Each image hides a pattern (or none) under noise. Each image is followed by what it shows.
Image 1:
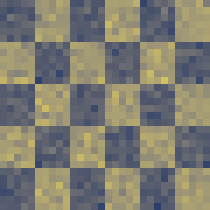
a checkerboard
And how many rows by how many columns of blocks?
5 by 6
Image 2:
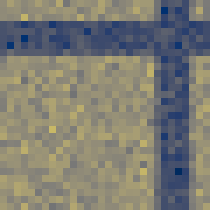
bands of rows crossing bands of columns
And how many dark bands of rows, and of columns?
1 and 1
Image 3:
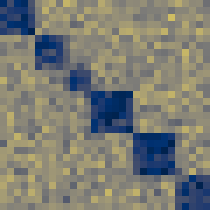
blocks along the diagonal
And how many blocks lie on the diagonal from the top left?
6
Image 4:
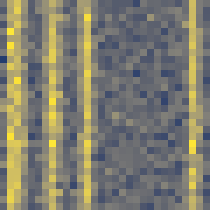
bands of columns
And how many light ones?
4
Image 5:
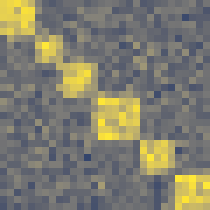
blocks along the diagonal
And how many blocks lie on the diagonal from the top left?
6
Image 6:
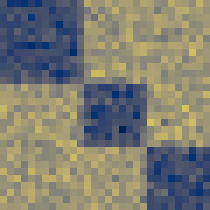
blocks along the diagonal
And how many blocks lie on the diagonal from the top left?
3
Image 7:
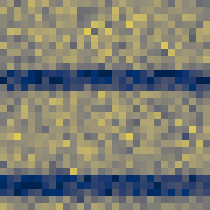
bands of rows
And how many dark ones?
2
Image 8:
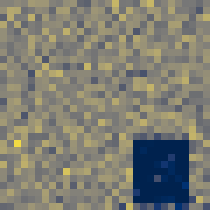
one block
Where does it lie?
bottom right
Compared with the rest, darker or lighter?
darker
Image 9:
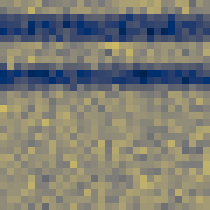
bands of rows
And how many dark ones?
2
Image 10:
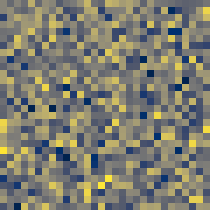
only noise
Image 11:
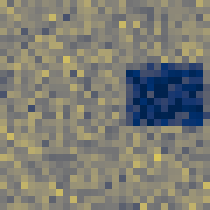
one block
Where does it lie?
middle right
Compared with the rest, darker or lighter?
darker
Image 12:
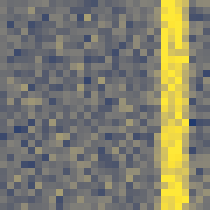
one band of columns
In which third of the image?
right
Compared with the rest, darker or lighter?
lighter
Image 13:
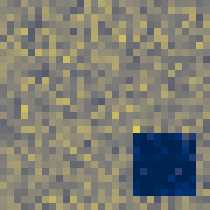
one block
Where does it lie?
bottom right
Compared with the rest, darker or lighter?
darker
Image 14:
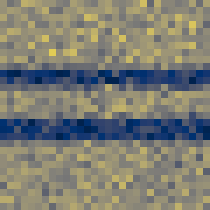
bands of rows
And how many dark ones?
2
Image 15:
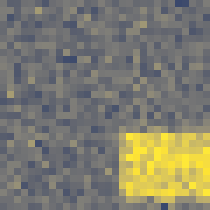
one block
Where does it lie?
bottom right
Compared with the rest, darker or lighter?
lighter
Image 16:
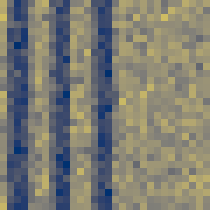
bands of columns
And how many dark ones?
3
